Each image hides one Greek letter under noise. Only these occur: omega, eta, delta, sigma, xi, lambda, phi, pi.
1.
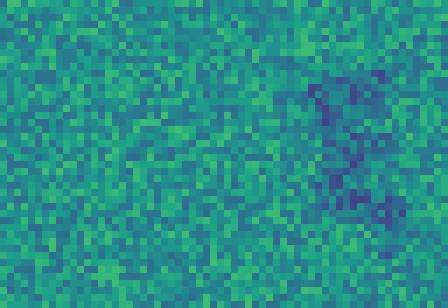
xi
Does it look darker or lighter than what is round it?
darker
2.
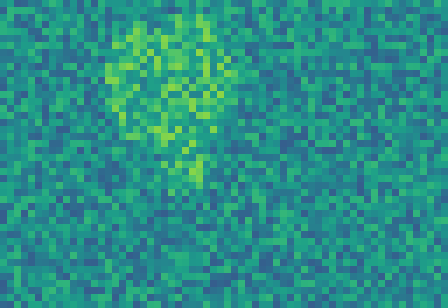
phi
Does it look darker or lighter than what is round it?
lighter
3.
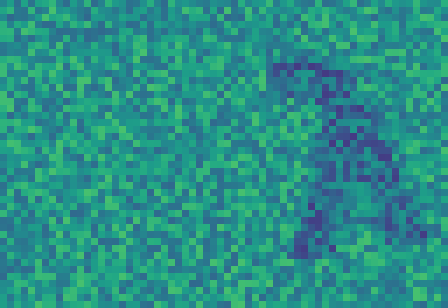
lambda
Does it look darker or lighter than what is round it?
darker
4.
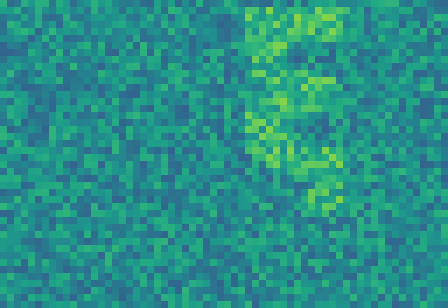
xi
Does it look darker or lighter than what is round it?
lighter
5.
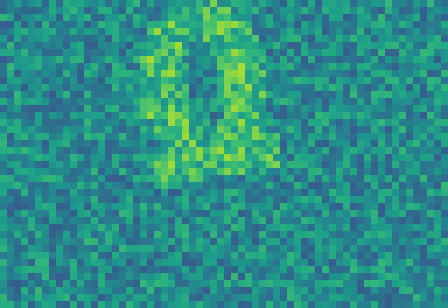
omega
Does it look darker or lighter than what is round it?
lighter
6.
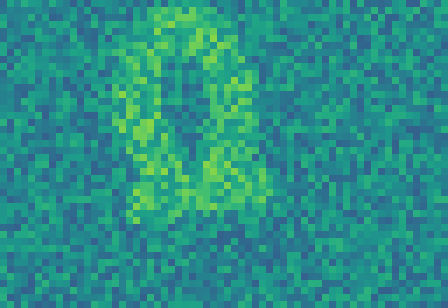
omega
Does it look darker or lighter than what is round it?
lighter
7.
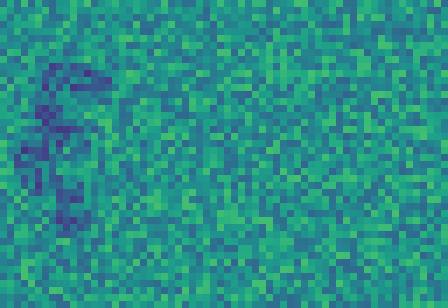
xi
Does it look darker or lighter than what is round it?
darker
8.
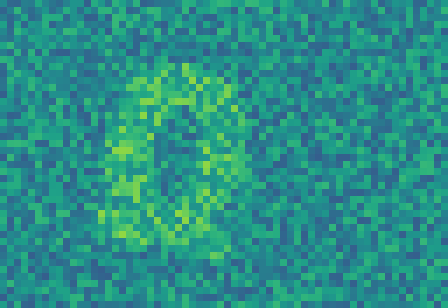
omega
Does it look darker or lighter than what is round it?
lighter
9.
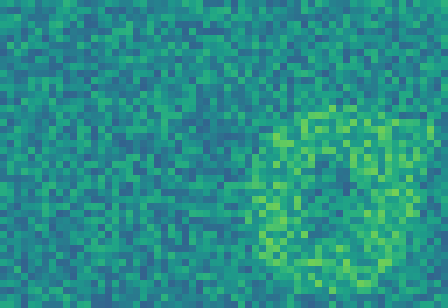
sigma
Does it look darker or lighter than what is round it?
lighter
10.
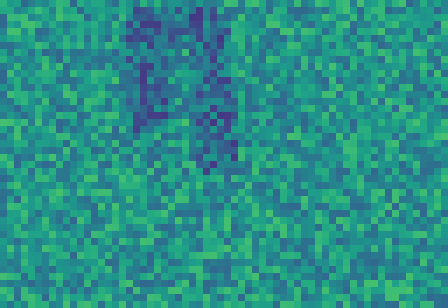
eta
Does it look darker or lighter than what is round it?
darker
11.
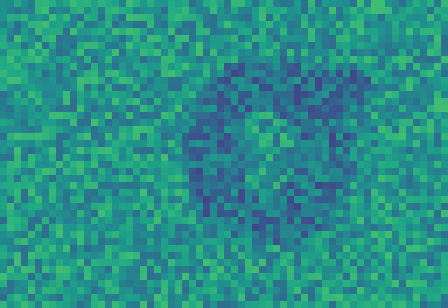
sigma
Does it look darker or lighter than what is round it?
darker
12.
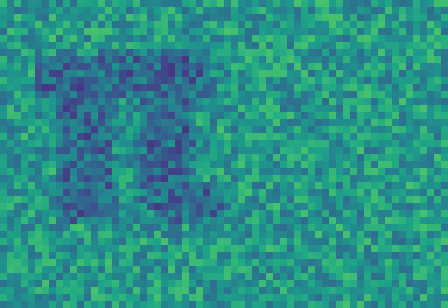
pi
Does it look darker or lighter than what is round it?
darker
